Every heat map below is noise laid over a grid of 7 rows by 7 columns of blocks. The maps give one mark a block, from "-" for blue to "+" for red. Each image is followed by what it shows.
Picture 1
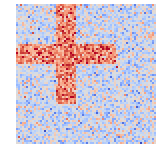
--+----
--+----
+++++--
--+----
--+----
-------
-------
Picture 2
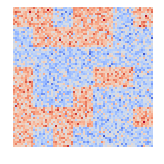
++-++-+
-++++--
-------
+---++-
+--+---
++++--+
+-+----
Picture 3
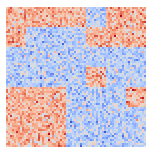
++++-++
+---+++
-------
----+--
+++---+
+++----
+++----
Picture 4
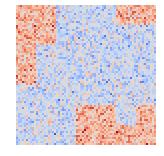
++---++
++-----
+------
+------
-------
---++-+
---++++
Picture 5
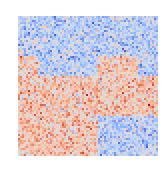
-------
-------
+---++-
+++++++
+++++++
++++---
++++---
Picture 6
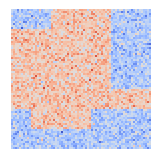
--+++--
+++++--
+++++--
+++++--
+++++++
-+++---
-------
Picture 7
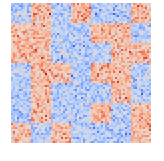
-+-+--+
++--++-
++---++
-++-++-
-+---+-
-+--+-+
+-+---+
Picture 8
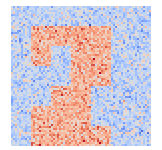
-------
-++++--
-+-++--
---++--
--++---
-+++---
-++++--
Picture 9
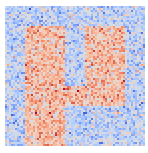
-------
-++-++-
-++-++-
-++-++-
-+++++-
-++----
-++----
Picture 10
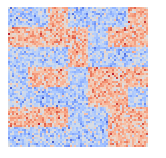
--+---+
++++-++
---+---
-++-+++
----++-
+++--++
-----++
